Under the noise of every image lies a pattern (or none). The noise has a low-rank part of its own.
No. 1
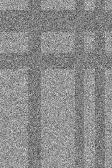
bands of rows crossing bands of columns
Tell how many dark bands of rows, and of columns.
2 and 3
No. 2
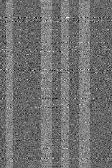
bands of columns
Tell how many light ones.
4
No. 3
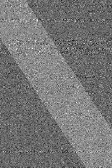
a diagonal band
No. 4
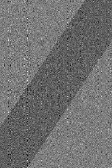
a diagonal band
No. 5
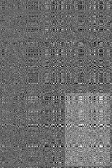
one block
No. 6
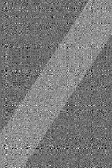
a diagonal band
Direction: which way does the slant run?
bottom left to top right
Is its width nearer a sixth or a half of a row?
a half
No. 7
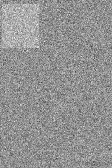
one block
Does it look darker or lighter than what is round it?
lighter
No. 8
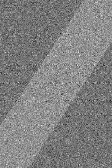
a diagonal band
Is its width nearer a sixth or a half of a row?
a half
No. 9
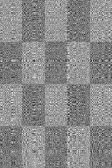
a checkerboard
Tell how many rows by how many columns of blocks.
4 by 5
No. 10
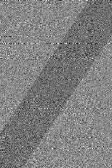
a diagonal band
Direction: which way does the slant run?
bottom left to top right
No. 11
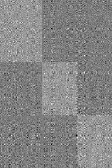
blocks along the diagonal
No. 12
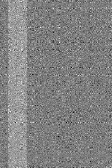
one band of columns
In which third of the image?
left
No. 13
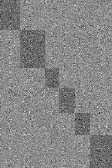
blocks along the diagonal
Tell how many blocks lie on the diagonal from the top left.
6
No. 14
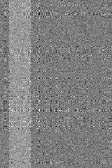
one band of columns
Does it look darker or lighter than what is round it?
lighter
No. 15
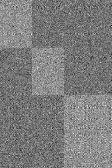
blocks along the diagonal
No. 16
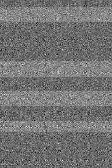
bands of rows
